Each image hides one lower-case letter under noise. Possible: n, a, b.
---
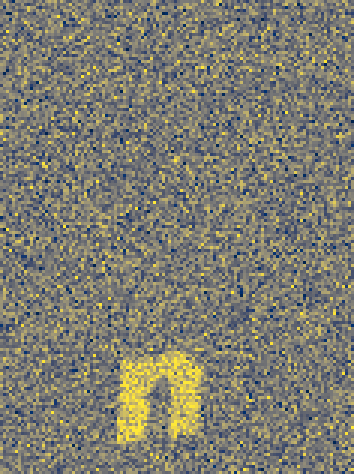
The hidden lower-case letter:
n
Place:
bottom middle
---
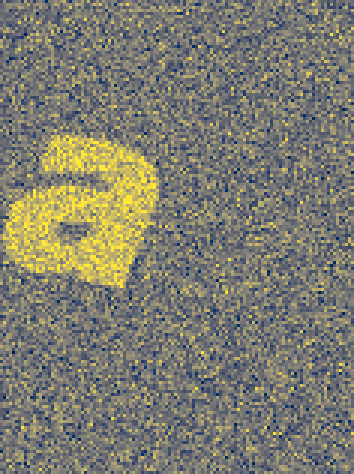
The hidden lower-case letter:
a
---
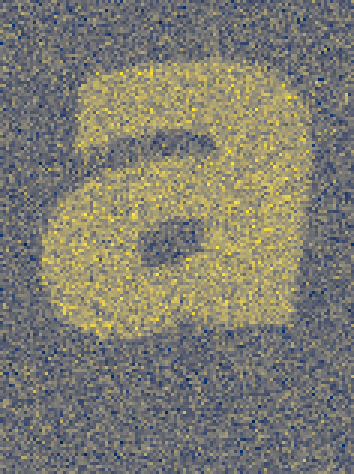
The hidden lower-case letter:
a
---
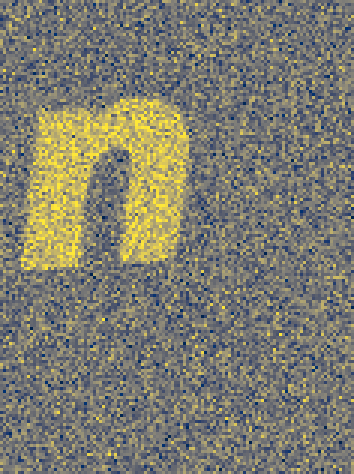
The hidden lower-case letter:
n
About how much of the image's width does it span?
half
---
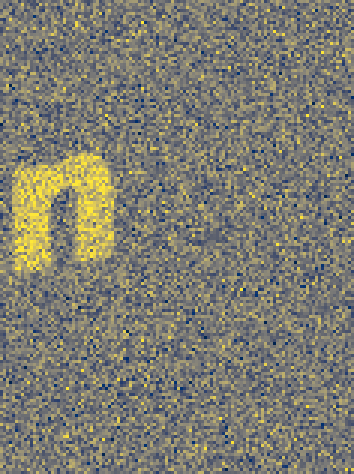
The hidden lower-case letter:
n
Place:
middle left
